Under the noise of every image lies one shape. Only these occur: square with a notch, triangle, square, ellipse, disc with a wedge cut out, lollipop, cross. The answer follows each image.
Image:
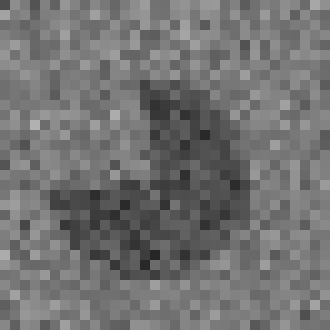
disc with a wedge cut out
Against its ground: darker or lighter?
darker
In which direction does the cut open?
up and left
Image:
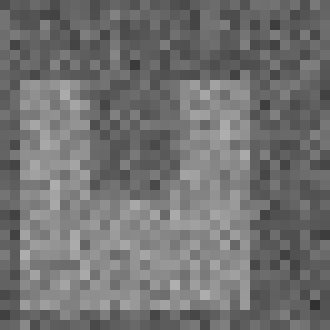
square with a notch
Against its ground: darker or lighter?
lighter
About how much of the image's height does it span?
two thirds
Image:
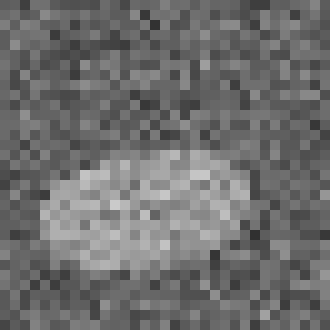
ellipse
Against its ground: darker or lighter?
lighter
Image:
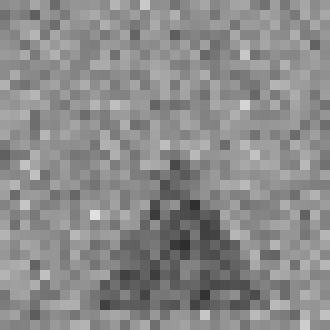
triangle
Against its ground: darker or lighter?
darker
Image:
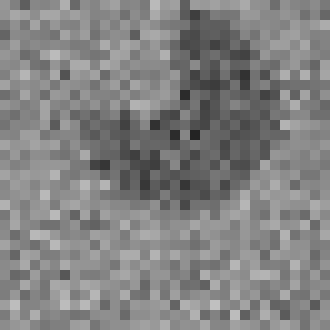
disc with a wedge cut out
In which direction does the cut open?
up and left
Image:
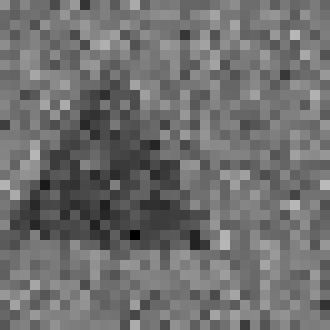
triangle
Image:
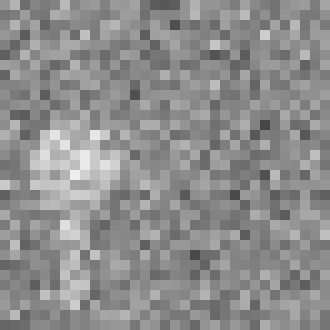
lollipop
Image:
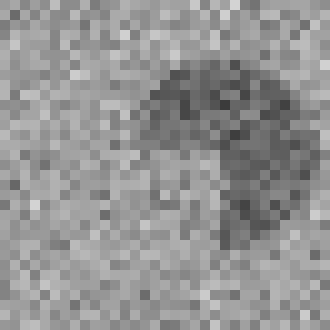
disc with a wedge cut out
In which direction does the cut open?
down and left
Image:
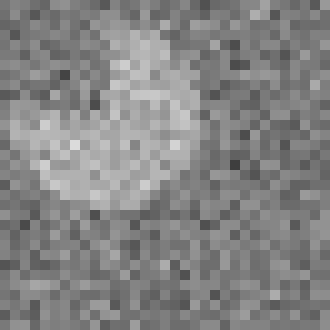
disc with a wedge cut out
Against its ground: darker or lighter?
lighter
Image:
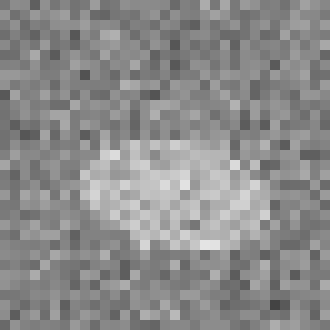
ellipse
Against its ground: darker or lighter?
lighter
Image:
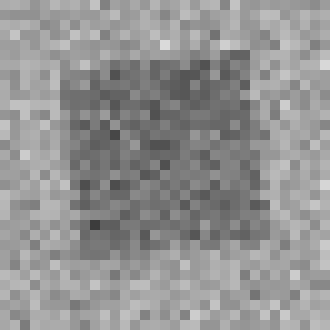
square
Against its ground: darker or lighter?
darker
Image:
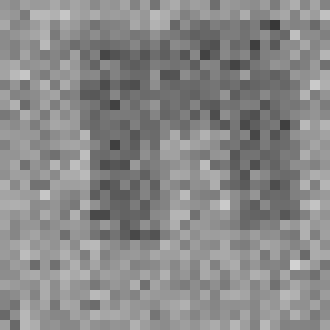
square with a notch
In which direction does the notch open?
down
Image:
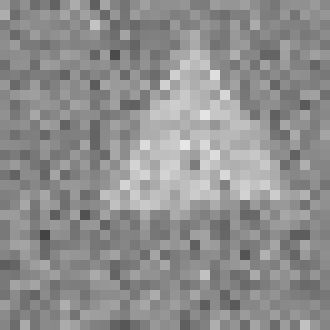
triangle
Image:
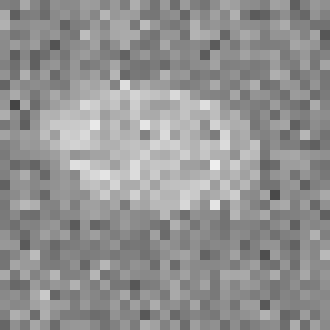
ellipse
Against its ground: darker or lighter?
lighter
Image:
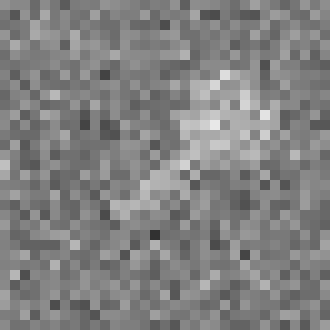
lollipop
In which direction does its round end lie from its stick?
up and right
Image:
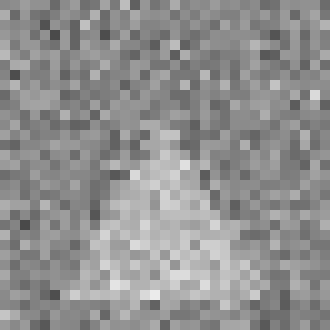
triangle
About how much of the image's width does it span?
two thirds
